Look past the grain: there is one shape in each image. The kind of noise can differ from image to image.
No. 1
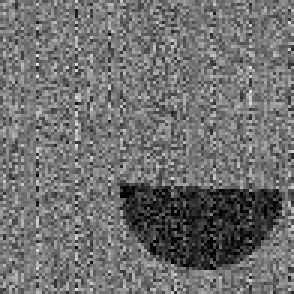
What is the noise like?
columns of uneven size
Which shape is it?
half disc
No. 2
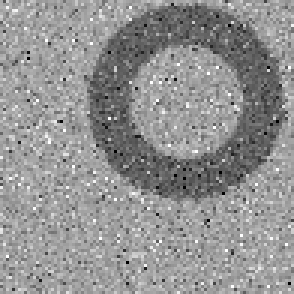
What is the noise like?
heavy tails
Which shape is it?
ring
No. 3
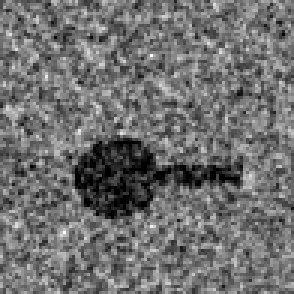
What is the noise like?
blotchy
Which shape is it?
lollipop
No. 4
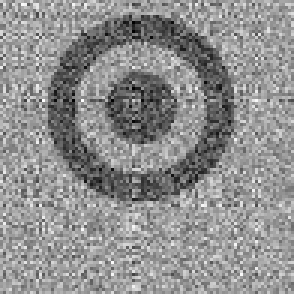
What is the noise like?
low rank plus noise
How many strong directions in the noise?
two
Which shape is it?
bullseye
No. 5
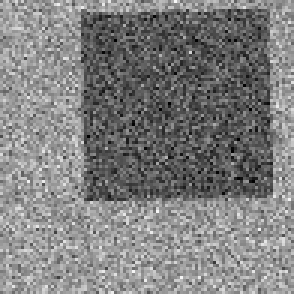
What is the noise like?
independent entries
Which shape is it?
square
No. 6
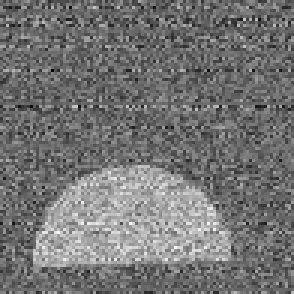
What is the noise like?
rows of uneven size
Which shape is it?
half disc
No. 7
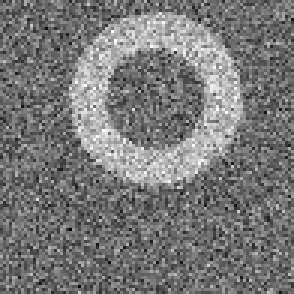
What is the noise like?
independent entries
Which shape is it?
ring
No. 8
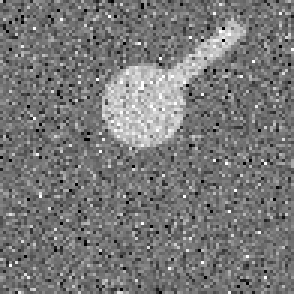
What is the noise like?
heavy tails
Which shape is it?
lollipop
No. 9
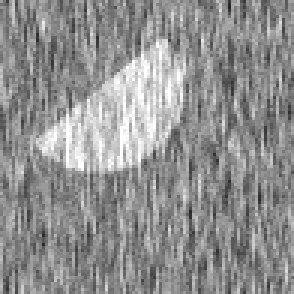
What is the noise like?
streaked along the columns
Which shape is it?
half disc
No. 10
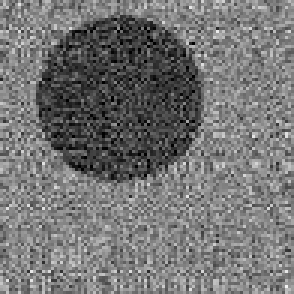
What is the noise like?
low rank plus noise
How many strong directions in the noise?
one
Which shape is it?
disc
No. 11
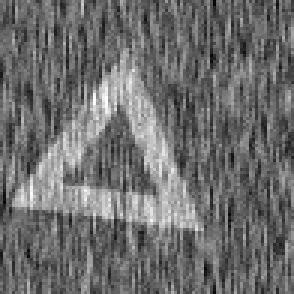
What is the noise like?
streaked along the columns
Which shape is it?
triangle frame
